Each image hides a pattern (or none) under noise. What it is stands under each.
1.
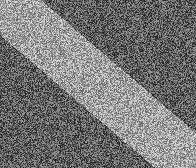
a diagonal band
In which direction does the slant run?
top left to bottom right
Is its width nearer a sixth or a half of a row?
a half
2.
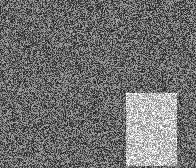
one block
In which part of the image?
bottom right
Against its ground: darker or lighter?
lighter
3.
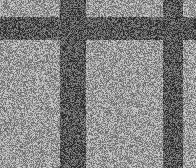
bands of rows crossing bands of columns
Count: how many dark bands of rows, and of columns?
1 and 2
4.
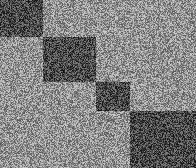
blocks along the diagonal
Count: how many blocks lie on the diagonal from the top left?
4
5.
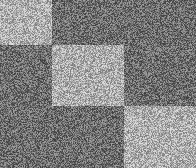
blocks along the diagonal
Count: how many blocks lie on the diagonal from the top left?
3
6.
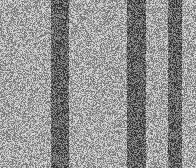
bands of columns
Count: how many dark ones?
3
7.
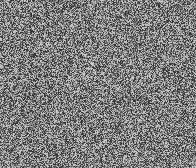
only noise
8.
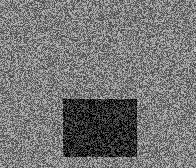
one block
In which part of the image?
bottom middle
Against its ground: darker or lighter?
darker
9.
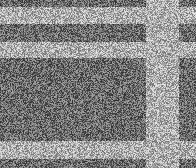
bands of rows crossing bands of columns
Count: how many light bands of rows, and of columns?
3 and 1
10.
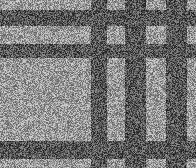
bands of rows crossing bands of columns
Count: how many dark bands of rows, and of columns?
3 and 3
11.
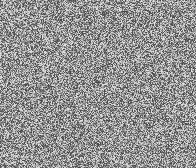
only noise
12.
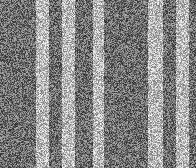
bands of columns
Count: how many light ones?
5
